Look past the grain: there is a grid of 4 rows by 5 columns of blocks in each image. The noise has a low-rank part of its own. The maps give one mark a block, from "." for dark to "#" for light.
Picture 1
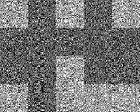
#.#.#
.....
..#..
#.###
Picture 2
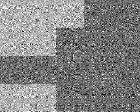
###..
##...
.....
##...
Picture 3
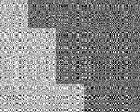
#....
##...
##...
###..
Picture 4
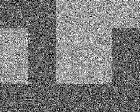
..###
#.##.
#.##.
.....
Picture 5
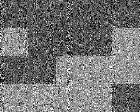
.....
#...#
..###
####.
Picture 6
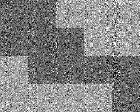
..###
...##
#....
####.
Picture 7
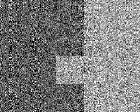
...##
...##
..###
...##
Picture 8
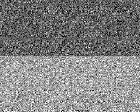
.....
.....
#####
#####
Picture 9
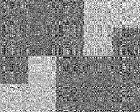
...##
...#.
.#...
##...
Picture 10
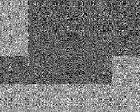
#....
#....
....#
#####
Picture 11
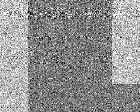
#...#
#...#
#...#
#....
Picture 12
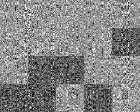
#####
####.
#..##
..#.#
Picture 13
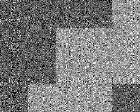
....#
..###
..###
.###.
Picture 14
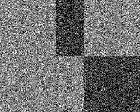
##.##
##.##
###..
###..
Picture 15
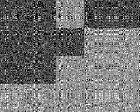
..#..
...##
..###
#####
